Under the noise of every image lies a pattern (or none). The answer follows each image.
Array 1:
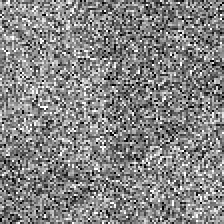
spokes from one point
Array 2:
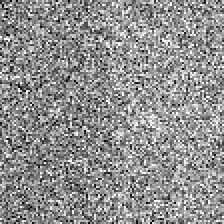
a sharp edge
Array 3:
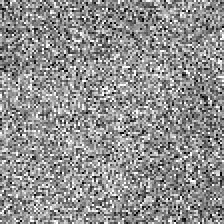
spokes from one point
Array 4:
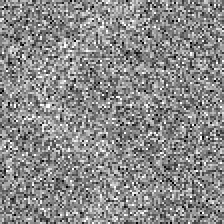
a wavy band
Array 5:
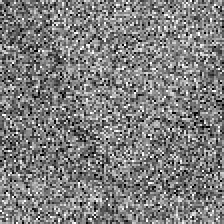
spokes from one point
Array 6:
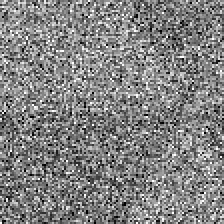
spokes from one point
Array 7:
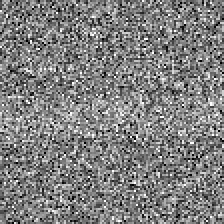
one horizontal stripe
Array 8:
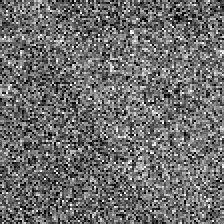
spokes from one point
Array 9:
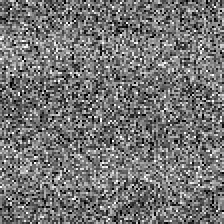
horizontal stripes
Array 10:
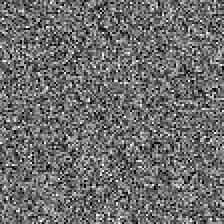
only noise
